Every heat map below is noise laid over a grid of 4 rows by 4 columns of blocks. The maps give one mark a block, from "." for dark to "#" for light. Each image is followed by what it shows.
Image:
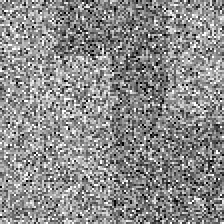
# . . #
# # . #
# # . .
# # . .
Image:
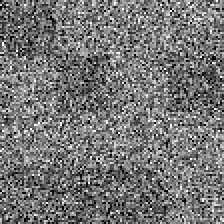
. # # #
# . # .
# # # #
. . . #
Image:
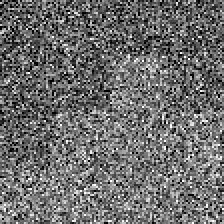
. . . .
. . # .
. # # #
# # # #
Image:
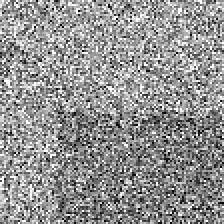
# # # #
# # # #
# . . .
# . . .
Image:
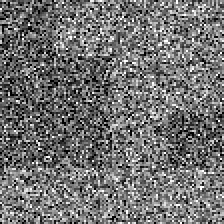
. # # #
. . # #
. . # .
# # # #
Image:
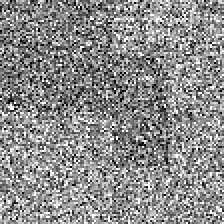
. . # #
. . . #
# # . #
# # # #
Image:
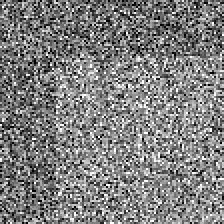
. . . .
. # # #
. # # #
. # # #
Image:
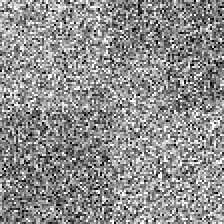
# # . .
# # # .
. . # #
. . # #
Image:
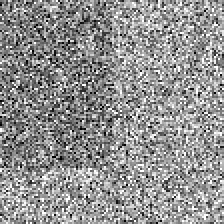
. . # #
. . # #
. . # #
# # # #
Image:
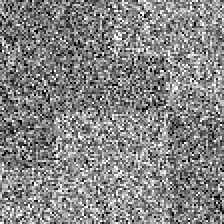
. . # #
. . . #
. # # .
# # # .
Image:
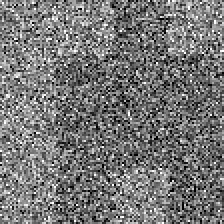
# # . #
# . . .
# . . .
# . # .
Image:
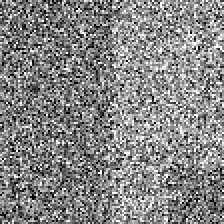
. . # #
. . # #
. . # #
. . # .
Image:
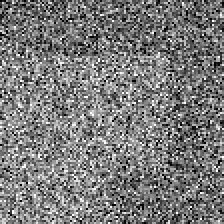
. . . .
# # # .
# # # .
# # . .
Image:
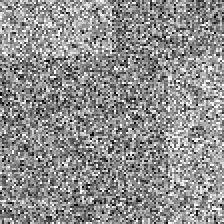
# # . .
. . . #
. . . #
. . . #
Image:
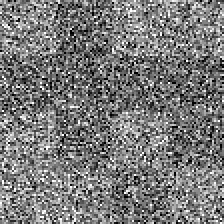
# . # #
. . . .
# . # .
# # . #
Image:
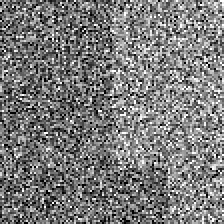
. . # #
. . # #
. . # #
. . . #
